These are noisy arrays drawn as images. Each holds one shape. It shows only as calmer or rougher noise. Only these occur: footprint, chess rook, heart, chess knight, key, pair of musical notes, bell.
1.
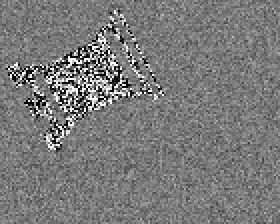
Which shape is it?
chess rook
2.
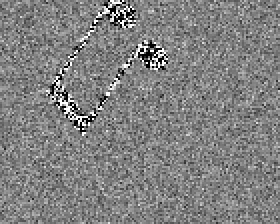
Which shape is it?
pair of musical notes
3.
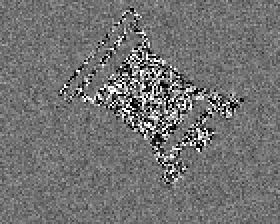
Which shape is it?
chess rook
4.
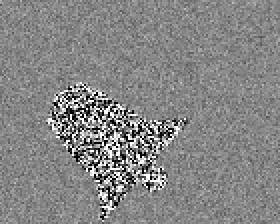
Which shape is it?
bell
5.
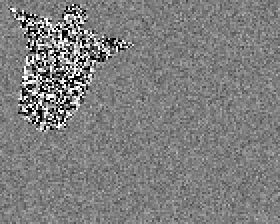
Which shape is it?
bell
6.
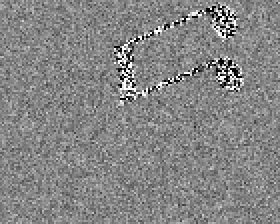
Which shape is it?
pair of musical notes
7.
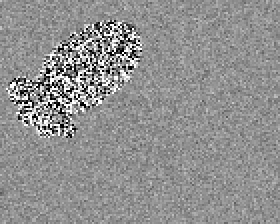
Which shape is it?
footprint
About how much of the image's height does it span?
half
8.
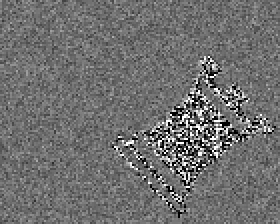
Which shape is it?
chess rook
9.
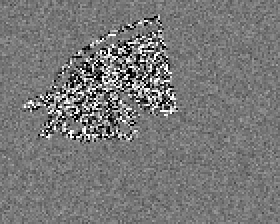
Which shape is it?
chess knight
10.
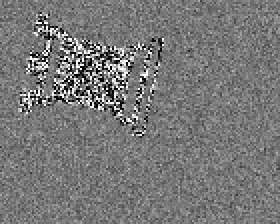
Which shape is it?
chess rook
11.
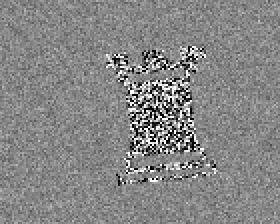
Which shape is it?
chess rook
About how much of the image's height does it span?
two thirds
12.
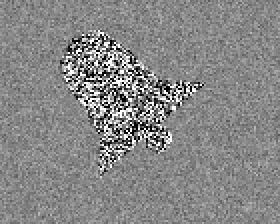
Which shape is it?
bell
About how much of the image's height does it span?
two thirds
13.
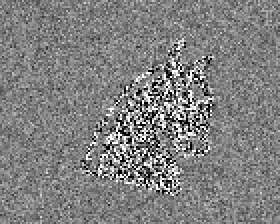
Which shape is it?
chess knight
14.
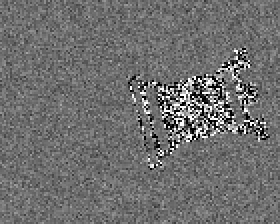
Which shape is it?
chess rook
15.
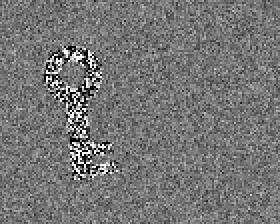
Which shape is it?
key
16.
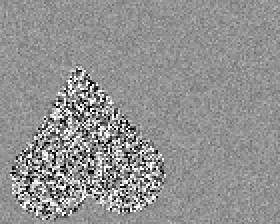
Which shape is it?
heart
